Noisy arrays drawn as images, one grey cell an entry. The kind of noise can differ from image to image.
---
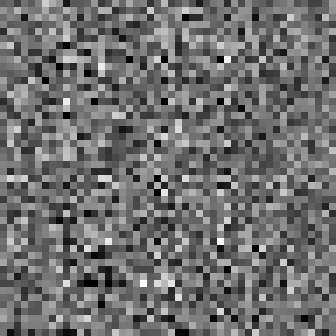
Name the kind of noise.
low rank plus noise
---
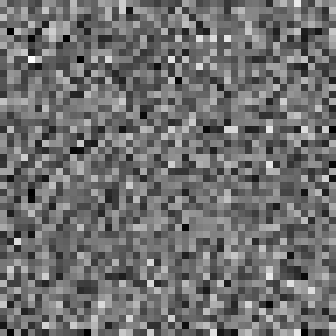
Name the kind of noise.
low rank plus noise
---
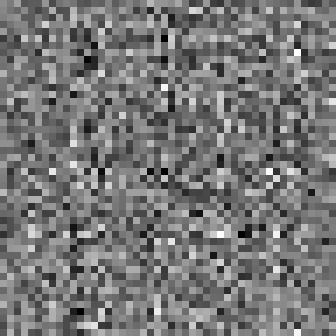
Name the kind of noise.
low rank plus noise
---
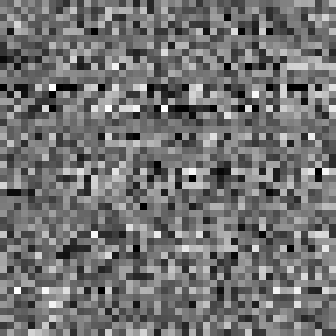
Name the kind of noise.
rows of uneven size
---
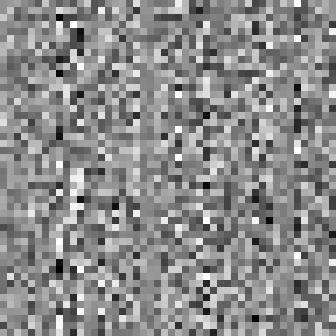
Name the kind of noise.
columns of uneven size
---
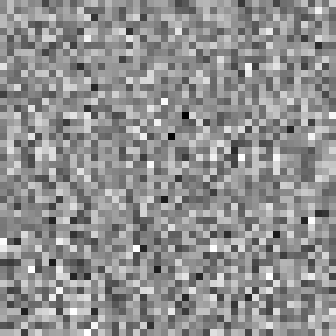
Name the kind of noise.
low rank plus noise
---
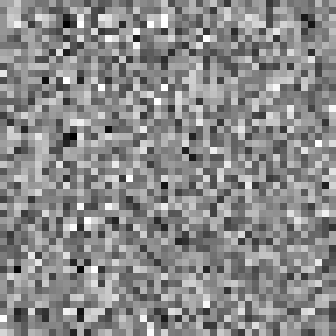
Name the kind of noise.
low rank plus noise
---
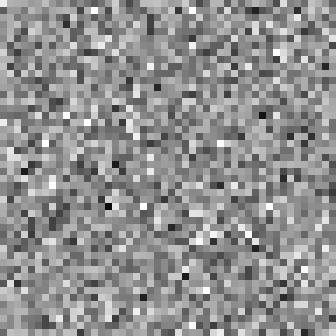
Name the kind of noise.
independent entries
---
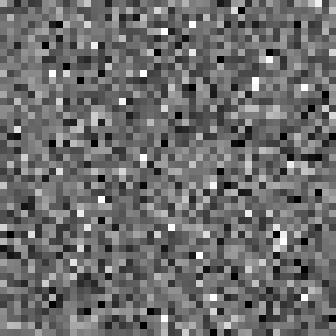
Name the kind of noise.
heavy tails
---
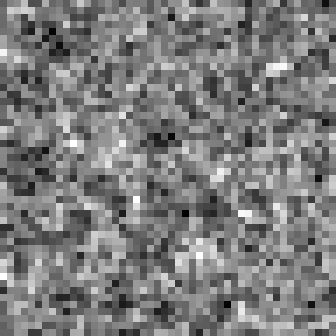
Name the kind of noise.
blotchy
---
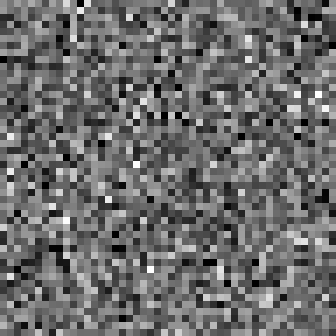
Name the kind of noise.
independent entries
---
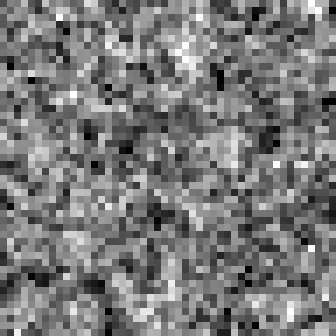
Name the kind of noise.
blotchy
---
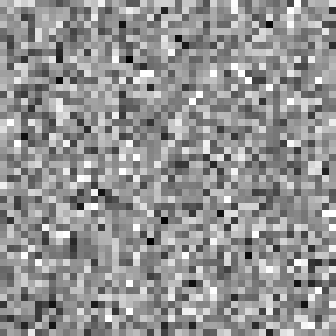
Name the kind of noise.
independent entries
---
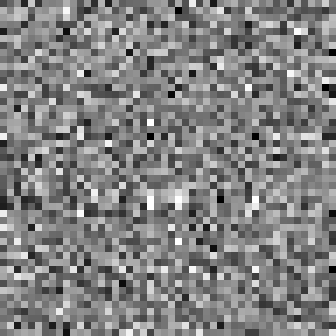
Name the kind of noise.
low rank plus noise
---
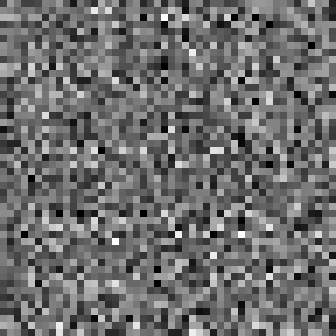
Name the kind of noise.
low rank plus noise
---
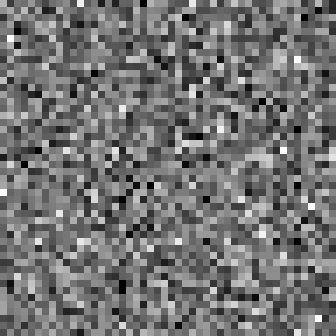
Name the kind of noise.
independent entries
